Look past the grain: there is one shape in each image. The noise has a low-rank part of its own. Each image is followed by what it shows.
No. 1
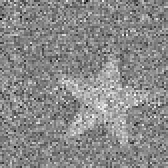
star
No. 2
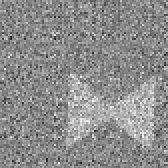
bow tie
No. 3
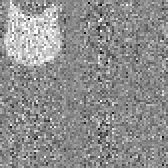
cat's head
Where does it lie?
top left
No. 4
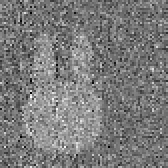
rabbit's head
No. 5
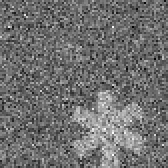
asterisk
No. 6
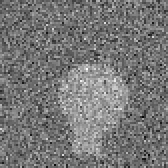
light bulb
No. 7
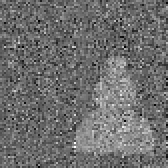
chess pawn
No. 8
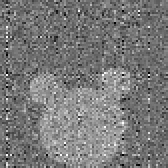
bear's head
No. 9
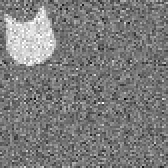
cat's head
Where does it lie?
top left
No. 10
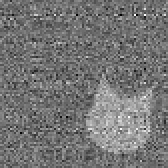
cat's head
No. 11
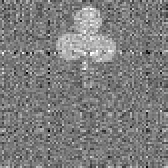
club
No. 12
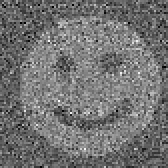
smiling face
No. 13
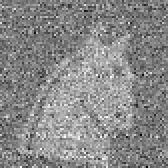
chess knight
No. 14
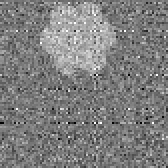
flower
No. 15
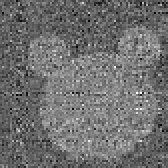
bear's head
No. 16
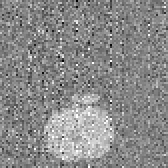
apple
